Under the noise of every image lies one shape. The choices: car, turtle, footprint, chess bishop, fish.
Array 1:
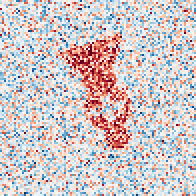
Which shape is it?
chess bishop
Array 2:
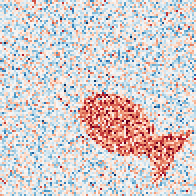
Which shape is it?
fish
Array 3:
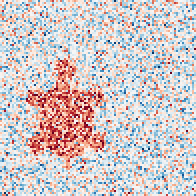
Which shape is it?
turtle
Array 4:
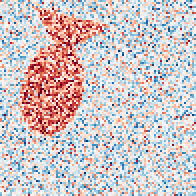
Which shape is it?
fish
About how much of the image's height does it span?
two thirds
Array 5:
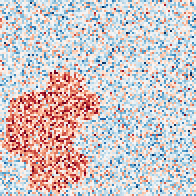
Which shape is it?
car
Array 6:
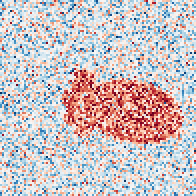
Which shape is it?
footprint
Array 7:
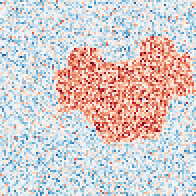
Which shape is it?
car
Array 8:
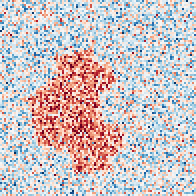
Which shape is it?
car
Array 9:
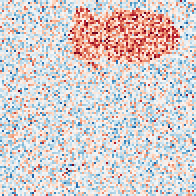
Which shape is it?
footprint
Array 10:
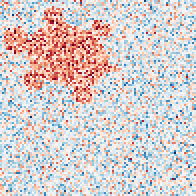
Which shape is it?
turtle
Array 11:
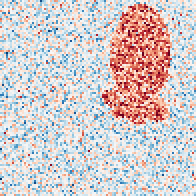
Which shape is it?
footprint
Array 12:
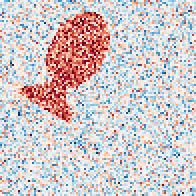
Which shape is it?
fish
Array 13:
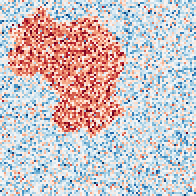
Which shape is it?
car
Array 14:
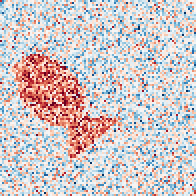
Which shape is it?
fish
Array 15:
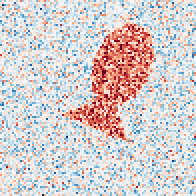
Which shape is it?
fish
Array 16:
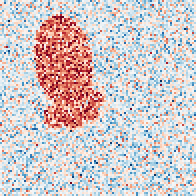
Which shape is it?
footprint
